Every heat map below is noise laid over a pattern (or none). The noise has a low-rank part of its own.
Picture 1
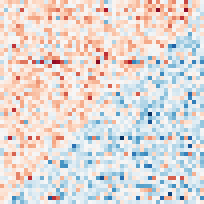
a sharp edge
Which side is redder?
top left
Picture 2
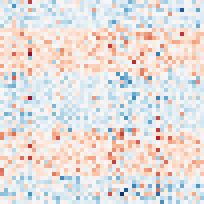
horizontal stripes
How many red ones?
2
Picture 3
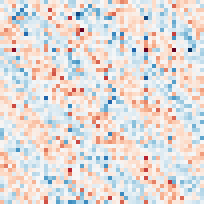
diagonal stripes
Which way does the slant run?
top left to bottom right
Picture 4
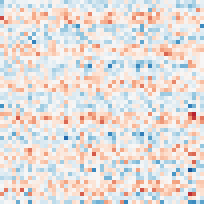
horizontal stripes
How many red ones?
6
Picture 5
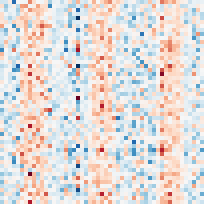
vertical stripes
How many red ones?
3
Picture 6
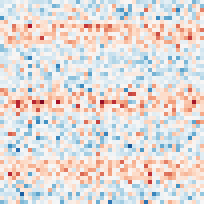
horizontal stripes
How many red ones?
3
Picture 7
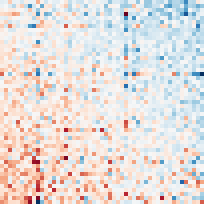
a smooth slope
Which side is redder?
bottom left
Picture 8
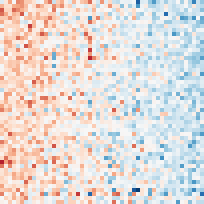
a smooth slope
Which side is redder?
left
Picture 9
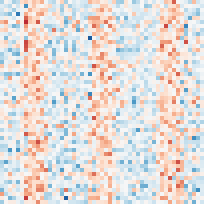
vertical stripes
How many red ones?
3
